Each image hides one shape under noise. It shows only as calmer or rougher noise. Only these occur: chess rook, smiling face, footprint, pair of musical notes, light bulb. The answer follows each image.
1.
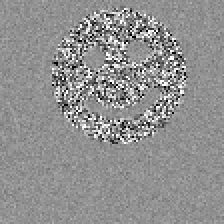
smiling face
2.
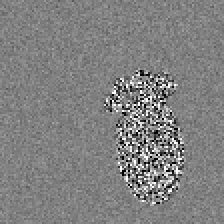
footprint
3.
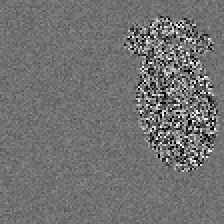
footprint
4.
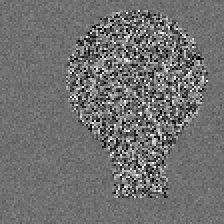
light bulb
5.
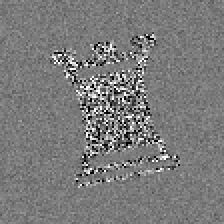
chess rook
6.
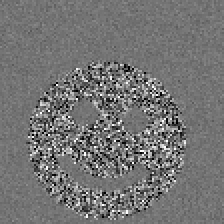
smiling face
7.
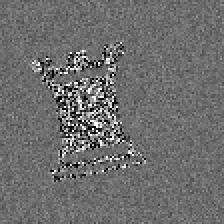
chess rook
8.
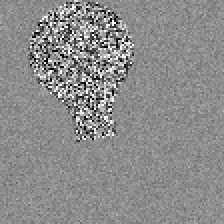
light bulb
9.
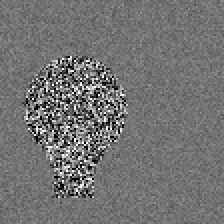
light bulb
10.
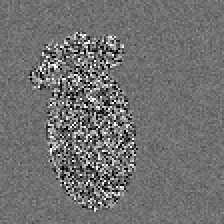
footprint
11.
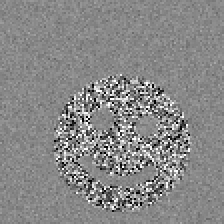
smiling face
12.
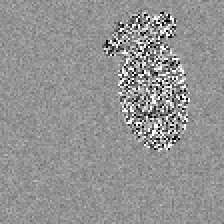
footprint
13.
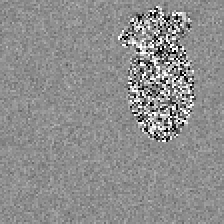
footprint
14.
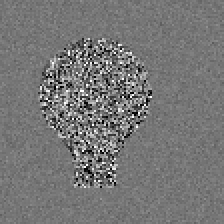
light bulb
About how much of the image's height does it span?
two thirds
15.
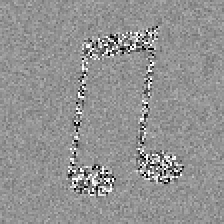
pair of musical notes
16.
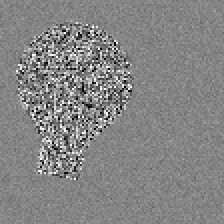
light bulb
